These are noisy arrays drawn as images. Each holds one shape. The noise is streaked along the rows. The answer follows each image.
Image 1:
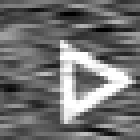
light triangle frame
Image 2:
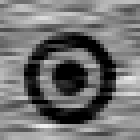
dark bullseye
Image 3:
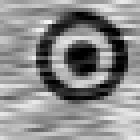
dark bullseye
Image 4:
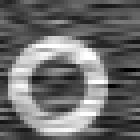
light ring
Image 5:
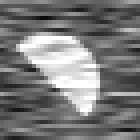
light half disc
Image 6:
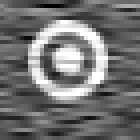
light bullseye
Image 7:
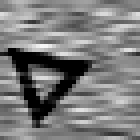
dark triangle frame
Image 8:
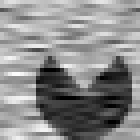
dark disc with a wedge cut out
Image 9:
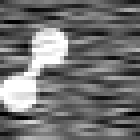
light dumbbell
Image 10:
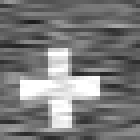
light cross
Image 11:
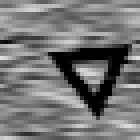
dark triangle frame
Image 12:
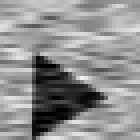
dark triangle
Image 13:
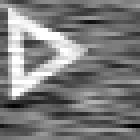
light triangle frame
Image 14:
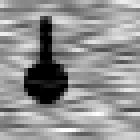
dark lollipop
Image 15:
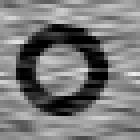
dark ring
